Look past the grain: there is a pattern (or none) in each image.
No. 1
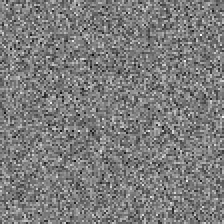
only noise
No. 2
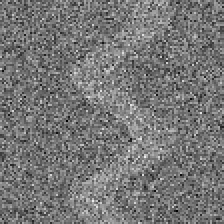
a wavy band
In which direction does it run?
top to bottom
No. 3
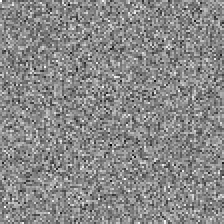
only noise
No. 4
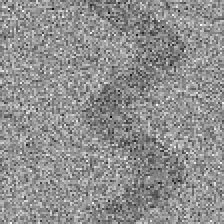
a wavy band
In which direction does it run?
top to bottom
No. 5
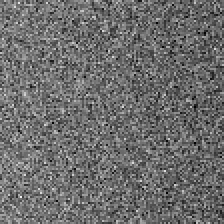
a smooth slope
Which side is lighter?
left
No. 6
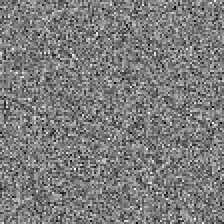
only noise
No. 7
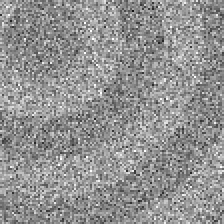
rings round one point
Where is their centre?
top left
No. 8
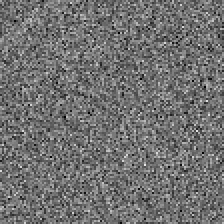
only noise
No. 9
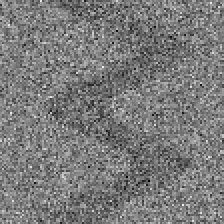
a wavy band
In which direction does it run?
top to bottom
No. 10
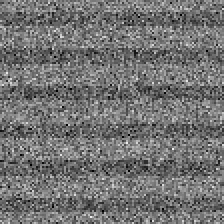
horizontal stripes
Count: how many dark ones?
6
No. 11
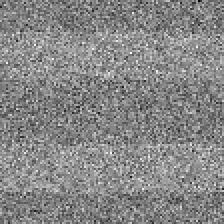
horizontal stripes
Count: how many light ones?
2
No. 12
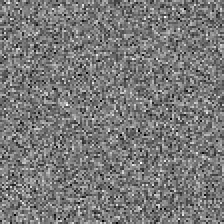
only noise
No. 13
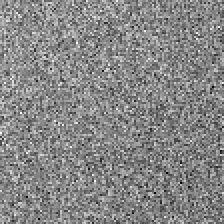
a smooth slope
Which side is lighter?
top left
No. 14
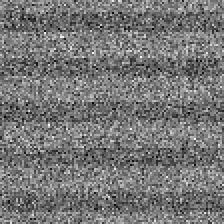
horizontal stripes
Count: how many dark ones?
5
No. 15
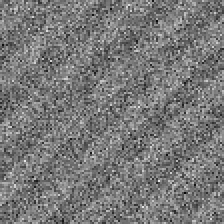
diagonal stripes
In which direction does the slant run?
bottom left to top right
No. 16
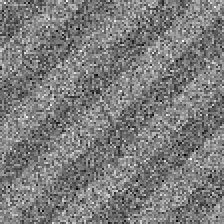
diagonal stripes
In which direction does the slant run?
bottom left to top right
